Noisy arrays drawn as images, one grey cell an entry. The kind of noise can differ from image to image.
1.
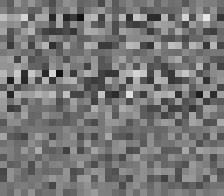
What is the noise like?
rows of uneven size
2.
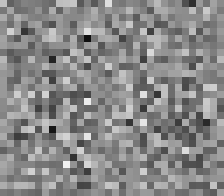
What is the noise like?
low rank plus noise
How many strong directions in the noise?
five to eight
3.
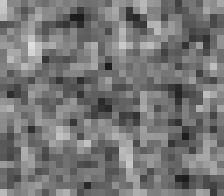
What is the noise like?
blotchy
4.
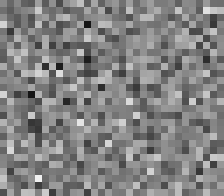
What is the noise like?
low rank plus noise
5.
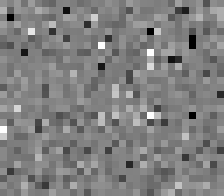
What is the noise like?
heavy tails
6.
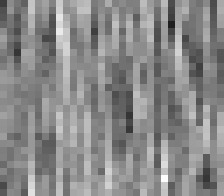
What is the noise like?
streaked along the columns
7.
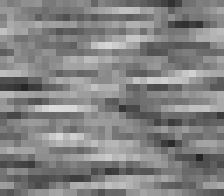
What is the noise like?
streaked along the rows
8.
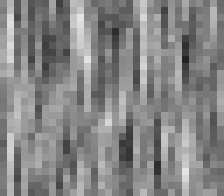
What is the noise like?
streaked along the columns
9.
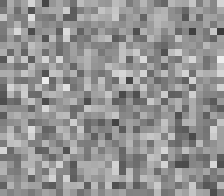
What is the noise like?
low rank plus noise
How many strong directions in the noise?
five to eight
